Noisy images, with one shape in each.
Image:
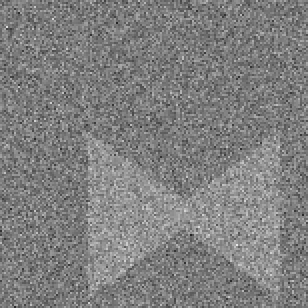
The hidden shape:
bow tie
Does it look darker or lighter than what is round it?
lighter
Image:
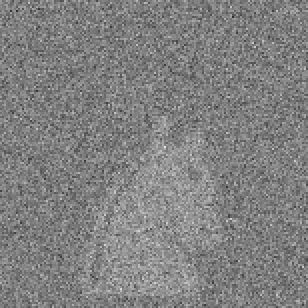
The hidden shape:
chess knight
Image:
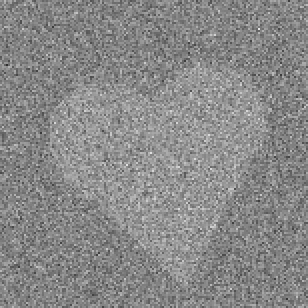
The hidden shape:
heart
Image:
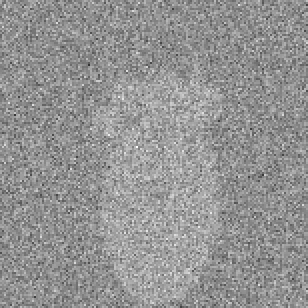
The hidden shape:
footprint
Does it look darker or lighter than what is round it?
lighter
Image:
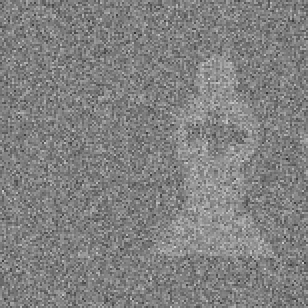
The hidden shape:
chess bishop
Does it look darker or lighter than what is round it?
lighter
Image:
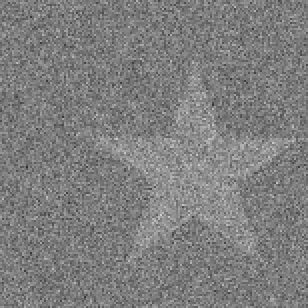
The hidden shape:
star
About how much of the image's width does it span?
two thirds
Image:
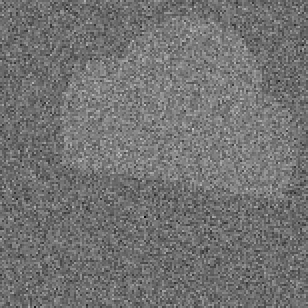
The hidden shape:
cloud
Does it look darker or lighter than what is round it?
lighter
